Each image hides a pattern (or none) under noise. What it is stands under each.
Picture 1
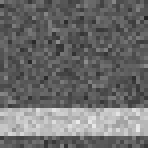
one horizontal stripe
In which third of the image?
bottom
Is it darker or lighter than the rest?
lighter
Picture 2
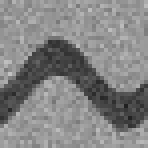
a wavy band
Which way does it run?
left to right
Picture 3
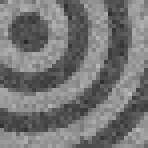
rings round one point
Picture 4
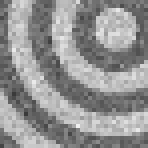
rings round one point
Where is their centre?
top right
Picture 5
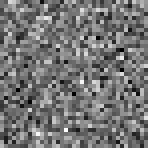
only noise
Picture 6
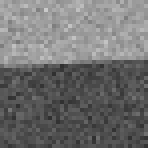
a sharp edge
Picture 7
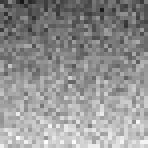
a smooth slope
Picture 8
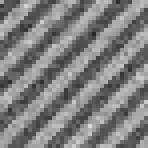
diagonal stripes
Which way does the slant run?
bottom left to top right
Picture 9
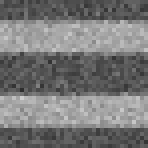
horizontal stripes
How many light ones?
2
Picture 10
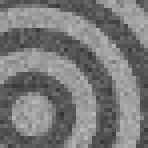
rings round one point
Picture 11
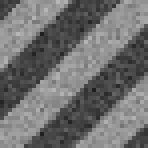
diagonal stripes
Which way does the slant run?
bottom left to top right
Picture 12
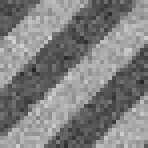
diagonal stripes
